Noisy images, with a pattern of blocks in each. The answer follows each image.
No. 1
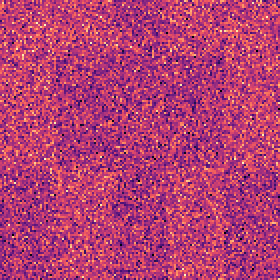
left and right mirror each other
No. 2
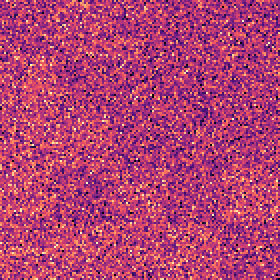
mirrored about the diagonal from the bottom left
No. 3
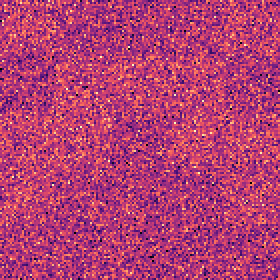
left and right mirror each other
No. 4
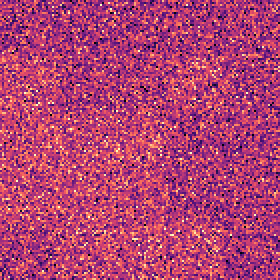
mirrored about the diagonal from the bottom left
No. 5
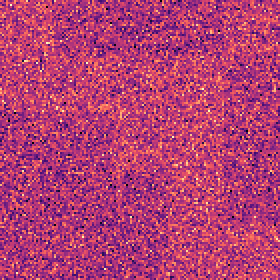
mirrored about the diagonal from the bottom left
